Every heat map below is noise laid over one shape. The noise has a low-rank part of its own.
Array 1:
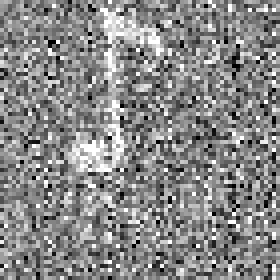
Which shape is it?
musical note
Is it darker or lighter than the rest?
lighter
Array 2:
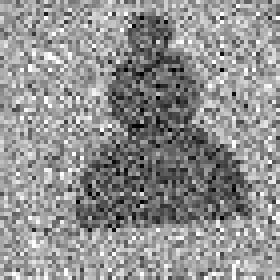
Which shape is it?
chess pawn
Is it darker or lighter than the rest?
darker
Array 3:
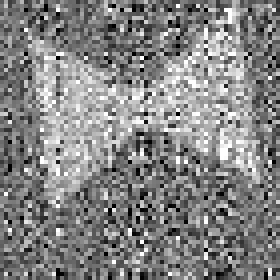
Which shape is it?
bow tie
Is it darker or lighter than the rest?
lighter
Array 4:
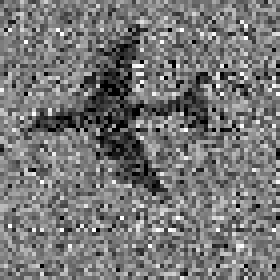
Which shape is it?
airplane
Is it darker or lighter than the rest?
darker
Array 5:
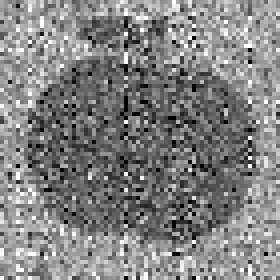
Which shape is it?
apple
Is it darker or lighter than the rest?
darker
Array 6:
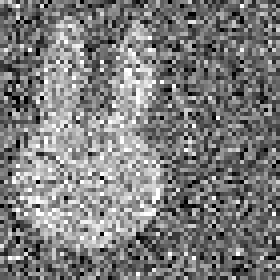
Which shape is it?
rabbit's head
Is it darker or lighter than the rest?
lighter
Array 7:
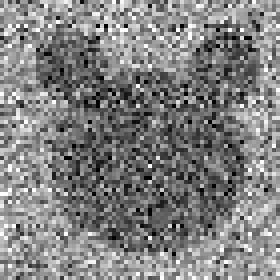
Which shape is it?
bear's head
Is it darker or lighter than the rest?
darker
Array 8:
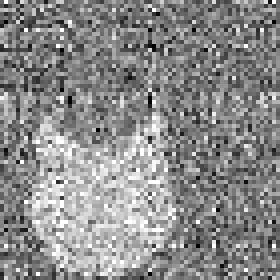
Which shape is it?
cat's head
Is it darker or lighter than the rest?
lighter
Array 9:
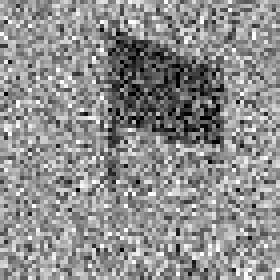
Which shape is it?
flag
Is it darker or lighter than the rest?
darker
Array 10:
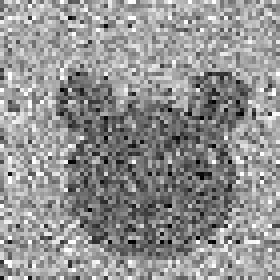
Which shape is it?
bear's head
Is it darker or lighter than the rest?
darker
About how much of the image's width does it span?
two thirds
